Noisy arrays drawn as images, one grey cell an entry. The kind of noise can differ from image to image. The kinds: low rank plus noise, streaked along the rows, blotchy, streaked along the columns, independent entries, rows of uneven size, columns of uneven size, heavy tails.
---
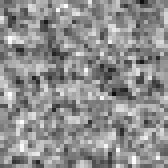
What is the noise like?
blotchy
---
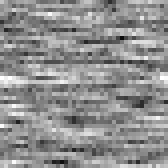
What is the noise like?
streaked along the rows
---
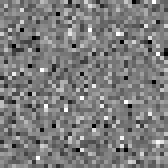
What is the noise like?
heavy tails
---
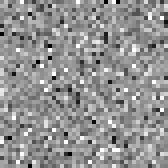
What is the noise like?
heavy tails
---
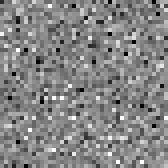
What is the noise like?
heavy tails
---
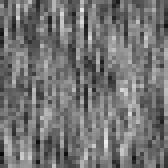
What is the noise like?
streaked along the columns
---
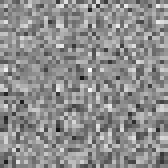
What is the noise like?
low rank plus noise
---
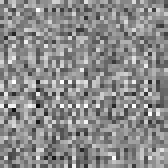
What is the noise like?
low rank plus noise
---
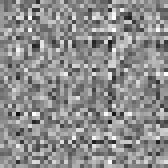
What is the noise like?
low rank plus noise
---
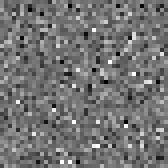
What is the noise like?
heavy tails
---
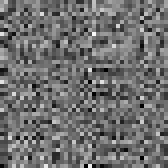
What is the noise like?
low rank plus noise
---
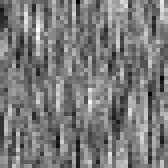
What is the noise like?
streaked along the columns
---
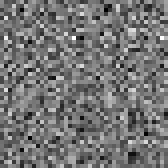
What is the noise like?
low rank plus noise
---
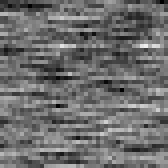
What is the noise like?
streaked along the rows
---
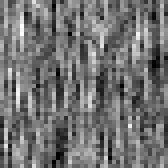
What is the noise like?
streaked along the columns
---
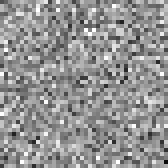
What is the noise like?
independent entries
